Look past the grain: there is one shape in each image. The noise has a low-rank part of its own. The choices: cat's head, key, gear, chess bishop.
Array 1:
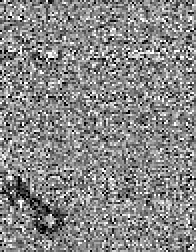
key
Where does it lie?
bottom left
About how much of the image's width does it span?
a third
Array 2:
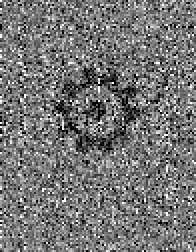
gear
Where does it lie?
centre
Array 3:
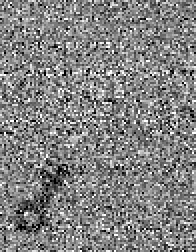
key
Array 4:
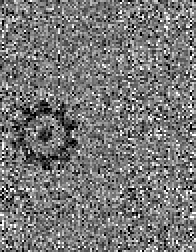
gear
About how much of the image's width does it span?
a third
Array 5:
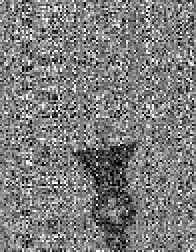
chess bishop
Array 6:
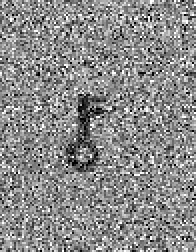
key
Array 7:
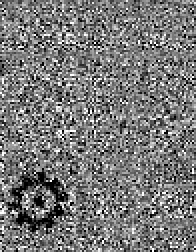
gear
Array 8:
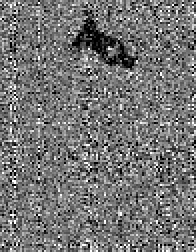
chess bishop
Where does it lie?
top middle
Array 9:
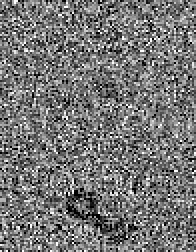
key
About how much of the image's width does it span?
a third
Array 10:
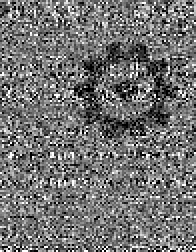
gear
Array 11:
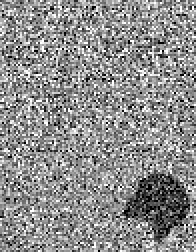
cat's head
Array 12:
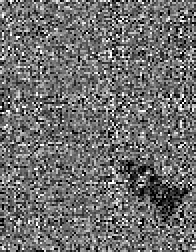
chess bishop
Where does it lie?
bottom right
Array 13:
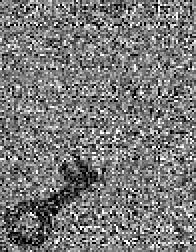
key
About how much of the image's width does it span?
half
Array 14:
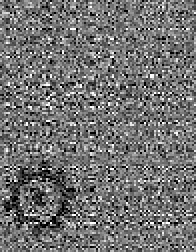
gear
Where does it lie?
bottom left
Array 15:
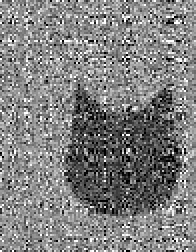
cat's head
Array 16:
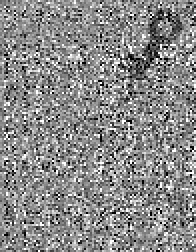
key
